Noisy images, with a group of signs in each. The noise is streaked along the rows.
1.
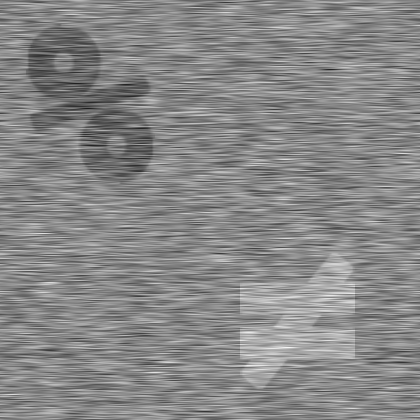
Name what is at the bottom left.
nothing
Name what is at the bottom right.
not-equal sign
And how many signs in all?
2
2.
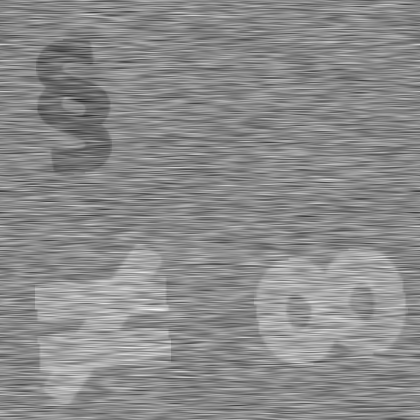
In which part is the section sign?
top left
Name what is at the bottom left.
not-equal sign
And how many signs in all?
3
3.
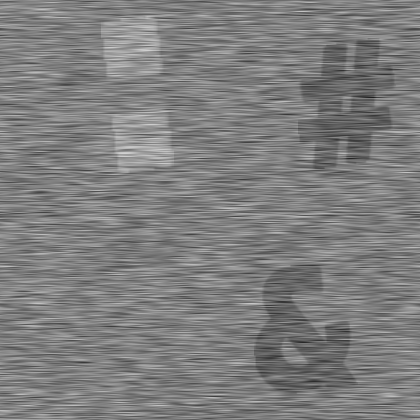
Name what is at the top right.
hash sign
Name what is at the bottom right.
ampersand
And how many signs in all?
3
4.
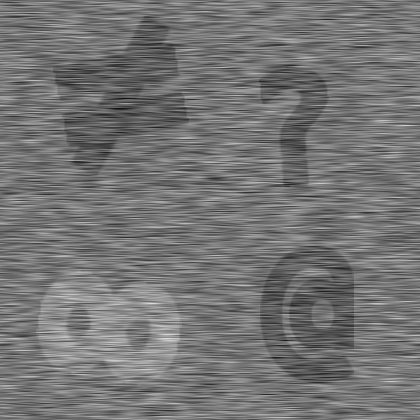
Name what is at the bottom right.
at sign
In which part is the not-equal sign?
top left
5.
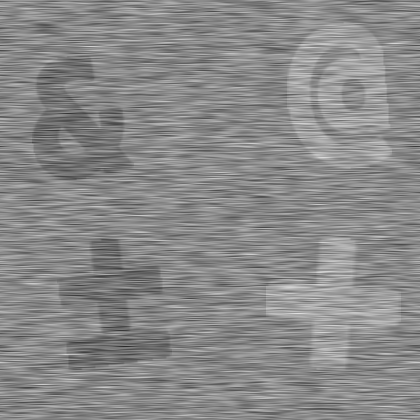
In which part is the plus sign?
bottom right
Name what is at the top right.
at sign
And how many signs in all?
4
